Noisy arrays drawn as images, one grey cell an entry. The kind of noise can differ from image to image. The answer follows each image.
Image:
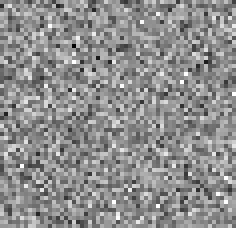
independent entries
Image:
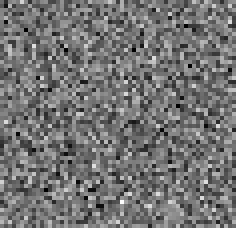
independent entries
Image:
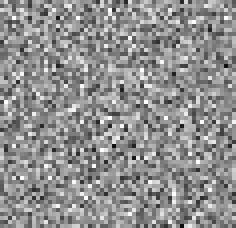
independent entries
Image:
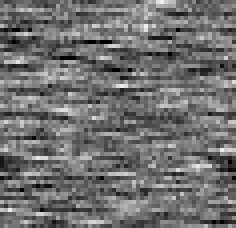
streaked along the rows
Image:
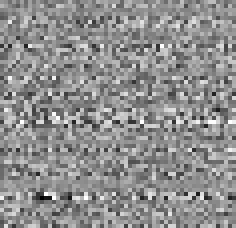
rows of uneven size
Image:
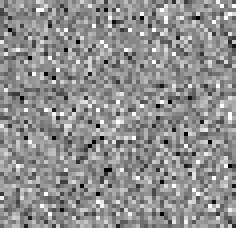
heavy tails
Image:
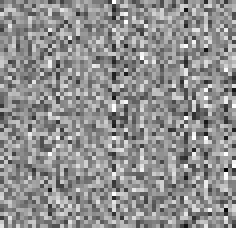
columns of uneven size
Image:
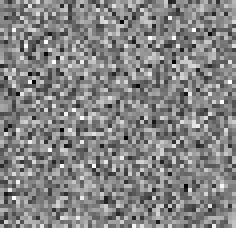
independent entries
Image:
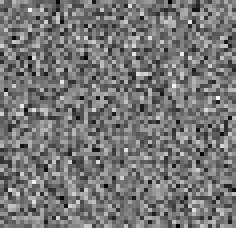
independent entries
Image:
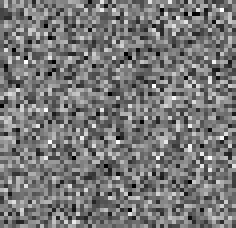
independent entries
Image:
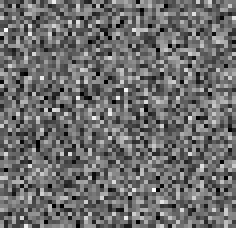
independent entries
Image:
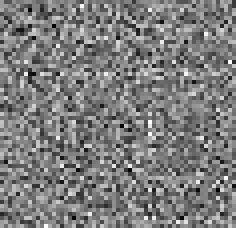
low rank plus noise
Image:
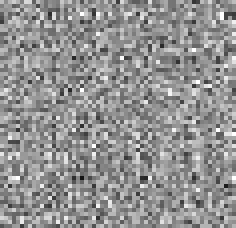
low rank plus noise
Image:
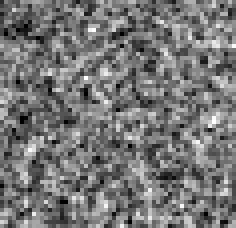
blotchy
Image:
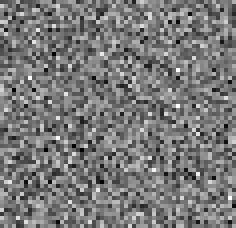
independent entries
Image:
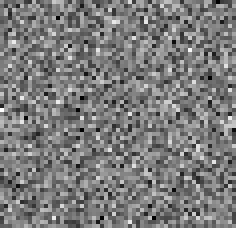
independent entries
